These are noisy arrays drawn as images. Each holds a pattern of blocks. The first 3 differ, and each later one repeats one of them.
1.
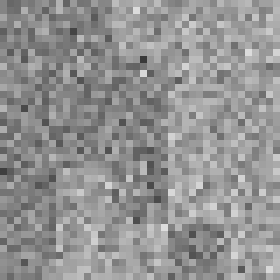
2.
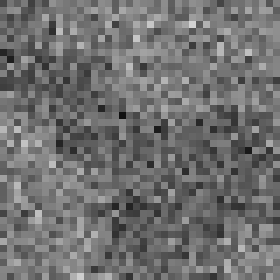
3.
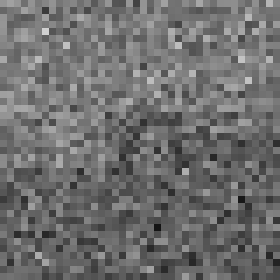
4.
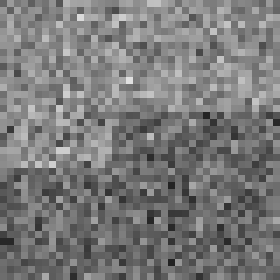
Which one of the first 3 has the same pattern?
3
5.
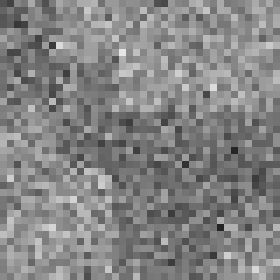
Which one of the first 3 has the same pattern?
2
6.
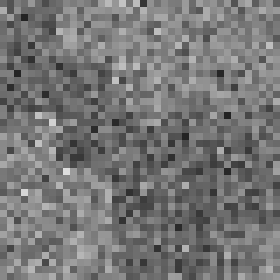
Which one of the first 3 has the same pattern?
2
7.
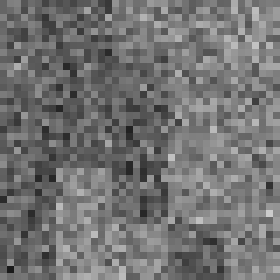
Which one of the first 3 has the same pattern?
1
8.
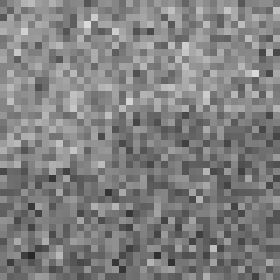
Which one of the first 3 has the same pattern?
3
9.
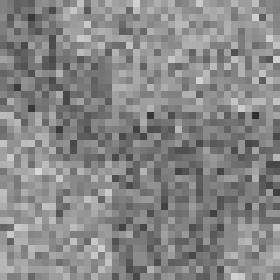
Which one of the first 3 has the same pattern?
2
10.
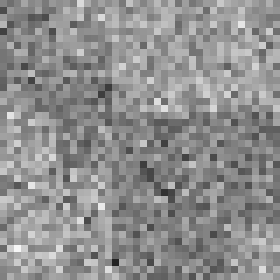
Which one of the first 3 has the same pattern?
2
